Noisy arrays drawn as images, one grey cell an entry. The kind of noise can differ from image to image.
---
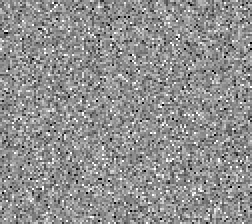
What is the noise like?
heavy tails
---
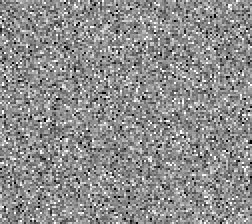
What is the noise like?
heavy tails
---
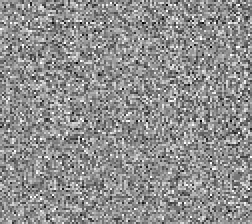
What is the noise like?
low rank plus noise
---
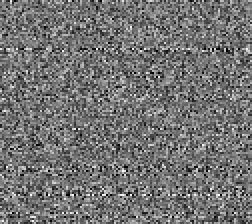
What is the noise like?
rows of uneven size
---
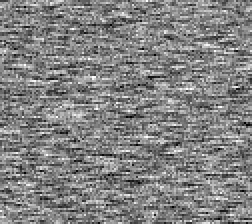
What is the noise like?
streaked along the rows
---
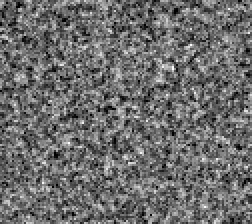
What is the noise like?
blotchy
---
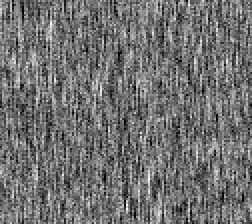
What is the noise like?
streaked along the columns
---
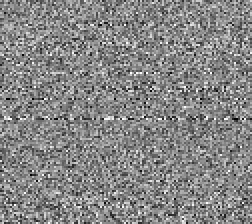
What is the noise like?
rows of uneven size
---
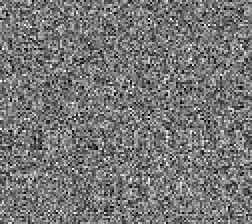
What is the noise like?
low rank plus noise
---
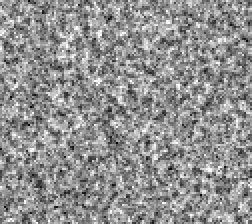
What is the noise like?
blotchy
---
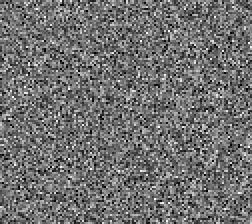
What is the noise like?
independent entries
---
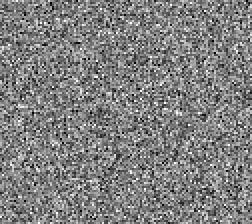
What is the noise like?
independent entries
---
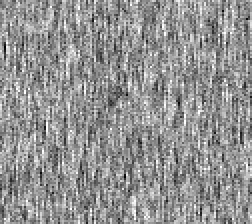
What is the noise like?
streaked along the columns
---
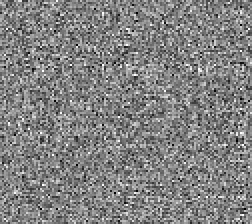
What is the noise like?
low rank plus noise
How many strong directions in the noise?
five to eight
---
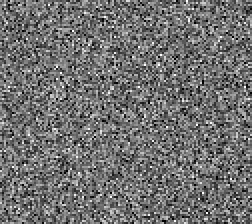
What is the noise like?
independent entries
